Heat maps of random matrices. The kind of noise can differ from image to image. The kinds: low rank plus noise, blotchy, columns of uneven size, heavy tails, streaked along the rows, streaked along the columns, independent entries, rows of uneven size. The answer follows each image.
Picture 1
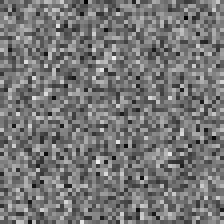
independent entries
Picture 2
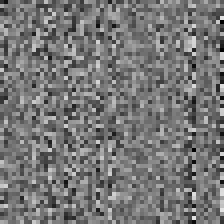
columns of uneven size
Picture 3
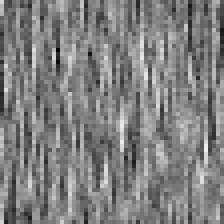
streaked along the columns
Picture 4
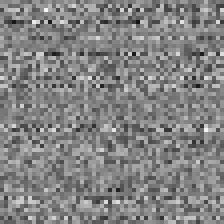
rows of uneven size
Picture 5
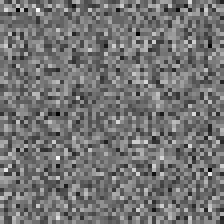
low rank plus noise
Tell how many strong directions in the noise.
five to eight
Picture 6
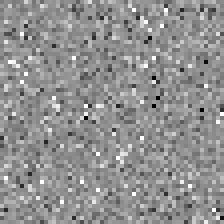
heavy tails
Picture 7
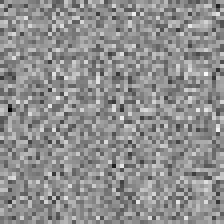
low rank plus noise
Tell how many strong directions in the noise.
three or four
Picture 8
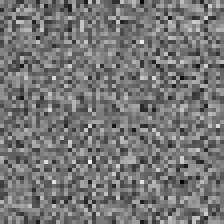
low rank plus noise
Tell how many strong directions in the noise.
two
